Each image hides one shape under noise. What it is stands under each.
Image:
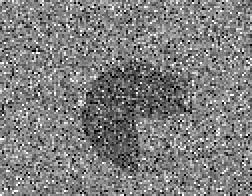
disc with a wedge cut out
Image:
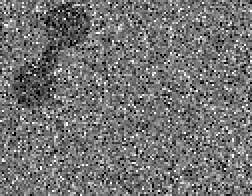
dumbbell
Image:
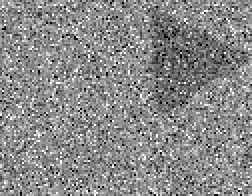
triangle
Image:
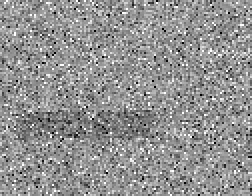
bar
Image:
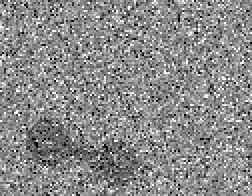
dumbbell
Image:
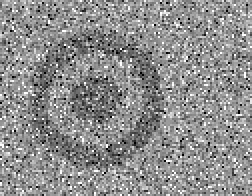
bullseye
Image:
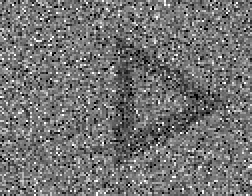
triangle frame
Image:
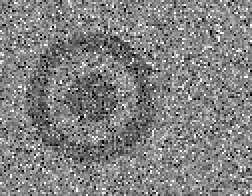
bullseye
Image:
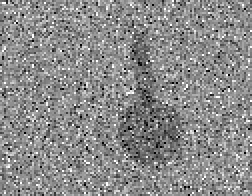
lollipop
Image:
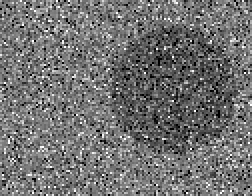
disc
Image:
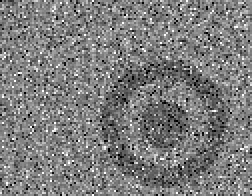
bullseye
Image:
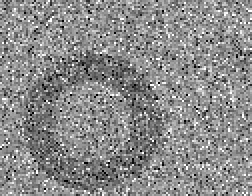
ring
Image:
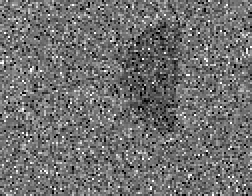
half disc
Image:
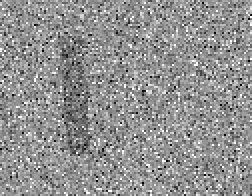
bar
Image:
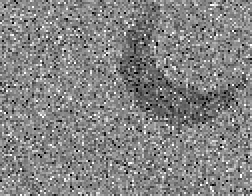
crescent
